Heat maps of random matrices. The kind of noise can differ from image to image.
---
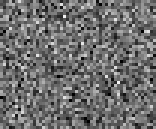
independent entries
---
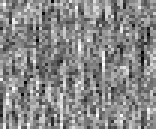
streaked along the columns
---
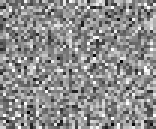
low rank plus noise
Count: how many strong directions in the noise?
one
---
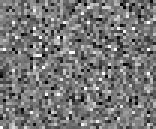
heavy tails
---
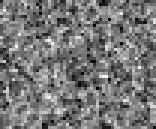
blotchy
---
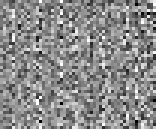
columns of uneven size
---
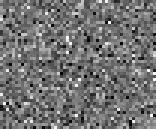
heavy tails
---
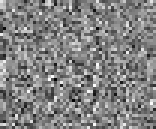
low rank plus noise
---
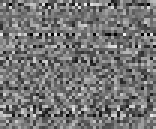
rows of uneven size
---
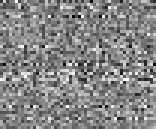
rows of uneven size
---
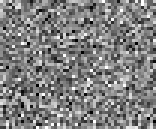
independent entries
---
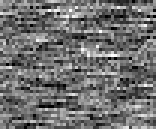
streaked along the rows
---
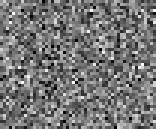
independent entries
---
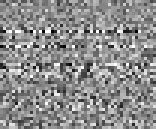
rows of uneven size
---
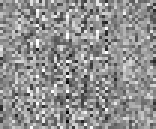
columns of uneven size
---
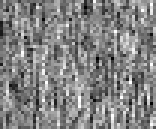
streaked along the columns
